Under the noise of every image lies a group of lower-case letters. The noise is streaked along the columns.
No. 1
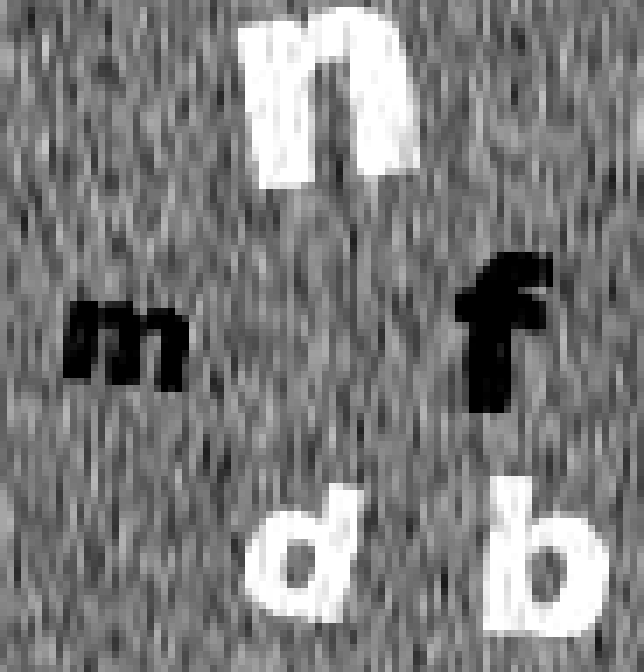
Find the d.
bottom middle
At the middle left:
m
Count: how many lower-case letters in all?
5
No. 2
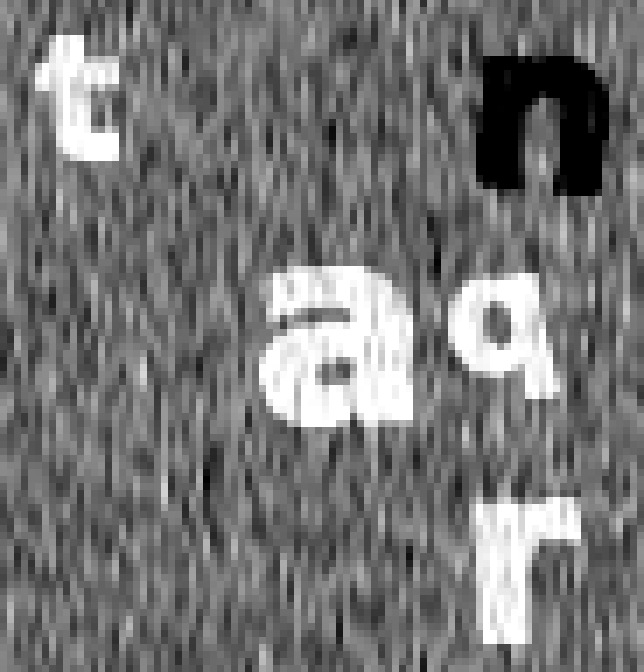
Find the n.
top right
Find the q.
middle right
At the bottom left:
nothing
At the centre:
a
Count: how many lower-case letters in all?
5
